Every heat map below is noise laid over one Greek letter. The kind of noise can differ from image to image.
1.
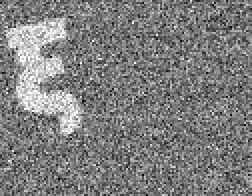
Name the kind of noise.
independent entries
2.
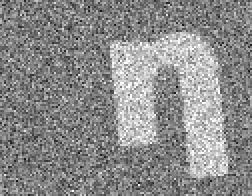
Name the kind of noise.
independent entries
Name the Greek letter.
eta
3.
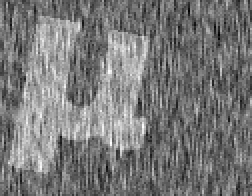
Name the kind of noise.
streaked along the columns
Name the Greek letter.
mu
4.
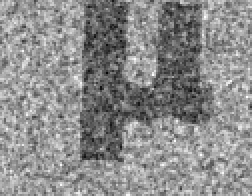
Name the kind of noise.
blotchy
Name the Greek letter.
mu
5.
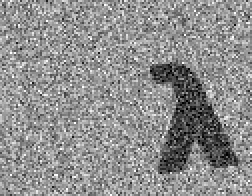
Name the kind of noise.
independent entries
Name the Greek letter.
lambda
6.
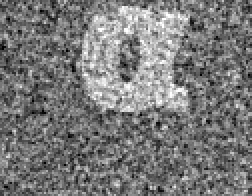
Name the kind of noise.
blotchy
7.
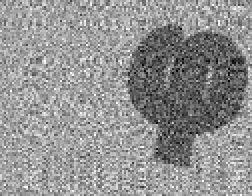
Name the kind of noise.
low rank plus noise
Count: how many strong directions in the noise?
two
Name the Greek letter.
phi
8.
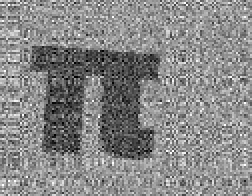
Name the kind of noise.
low rank plus noise
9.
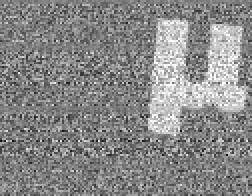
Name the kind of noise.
rows of uneven size
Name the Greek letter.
mu
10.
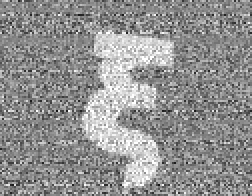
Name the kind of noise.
rows of uneven size
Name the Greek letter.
xi
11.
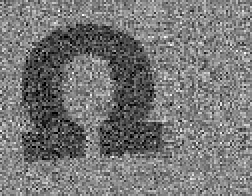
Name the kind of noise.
low rank plus noise
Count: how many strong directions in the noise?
five to eight
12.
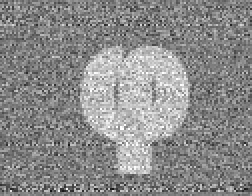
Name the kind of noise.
rows of uneven size
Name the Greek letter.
phi
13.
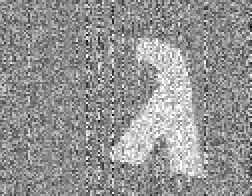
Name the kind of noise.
columns of uneven size
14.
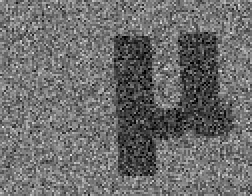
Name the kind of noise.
independent entries
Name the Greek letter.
mu
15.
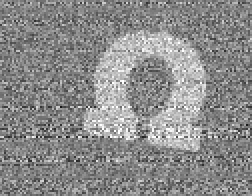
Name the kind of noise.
rows of uneven size
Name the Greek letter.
omega
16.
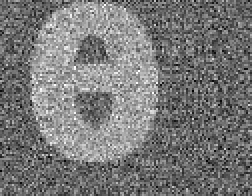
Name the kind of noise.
low rank plus noise
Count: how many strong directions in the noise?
three or four
